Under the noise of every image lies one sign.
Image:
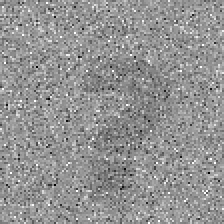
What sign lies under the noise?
question mark
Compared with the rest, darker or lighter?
darker
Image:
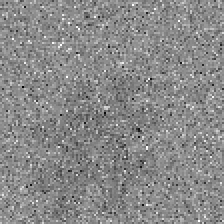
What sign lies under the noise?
hash sign
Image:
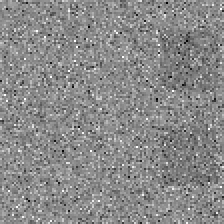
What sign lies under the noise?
colon
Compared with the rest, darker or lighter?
darker
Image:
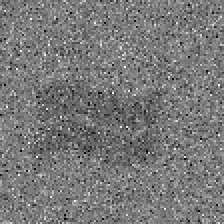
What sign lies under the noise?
approximately sign
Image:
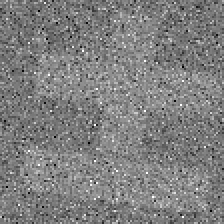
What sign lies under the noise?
plus-minus sign
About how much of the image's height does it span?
nearly all
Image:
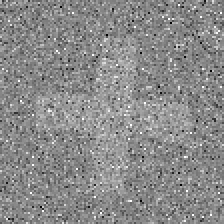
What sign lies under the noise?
plus sign
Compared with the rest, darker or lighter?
lighter
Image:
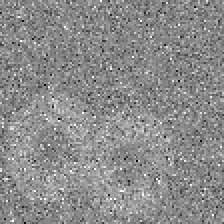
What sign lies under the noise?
infinity sign
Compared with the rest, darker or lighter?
lighter
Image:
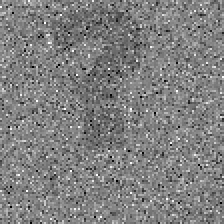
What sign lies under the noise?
question mark
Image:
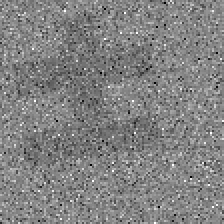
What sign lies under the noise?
plus-minus sign
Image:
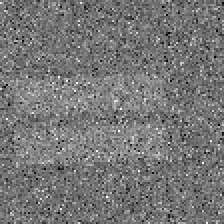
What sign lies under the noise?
equals sign
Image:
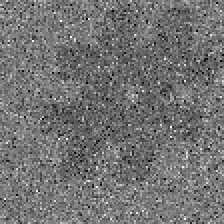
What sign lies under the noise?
hash sign
